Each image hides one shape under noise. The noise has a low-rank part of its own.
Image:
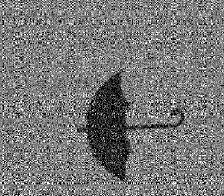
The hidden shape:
umbrella
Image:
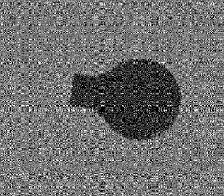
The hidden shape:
light bulb
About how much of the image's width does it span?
half
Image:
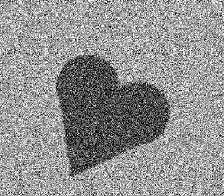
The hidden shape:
heart
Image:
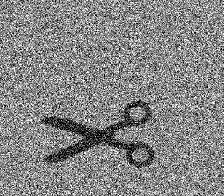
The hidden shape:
pair of scissors
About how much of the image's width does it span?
half
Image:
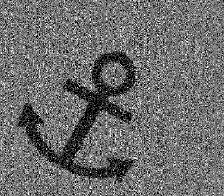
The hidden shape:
anchor
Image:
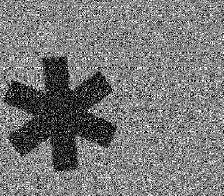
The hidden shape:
asterisk
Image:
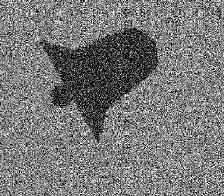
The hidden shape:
bell
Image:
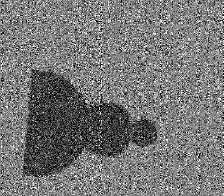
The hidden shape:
chess pawn
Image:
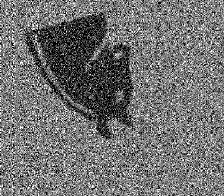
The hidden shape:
chess knight
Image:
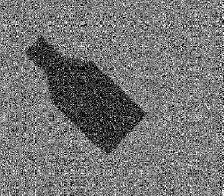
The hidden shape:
bottle
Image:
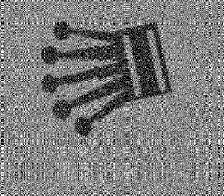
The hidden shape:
chess queen
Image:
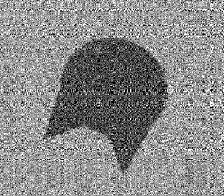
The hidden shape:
cat's head
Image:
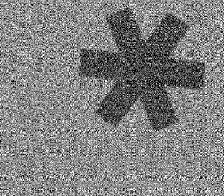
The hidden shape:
asterisk
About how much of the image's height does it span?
two thirds
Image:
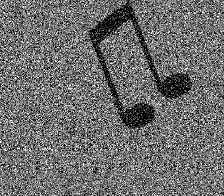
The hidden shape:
pair of musical notes
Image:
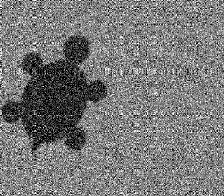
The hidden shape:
turtle
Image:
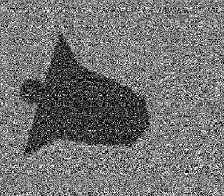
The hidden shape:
bell
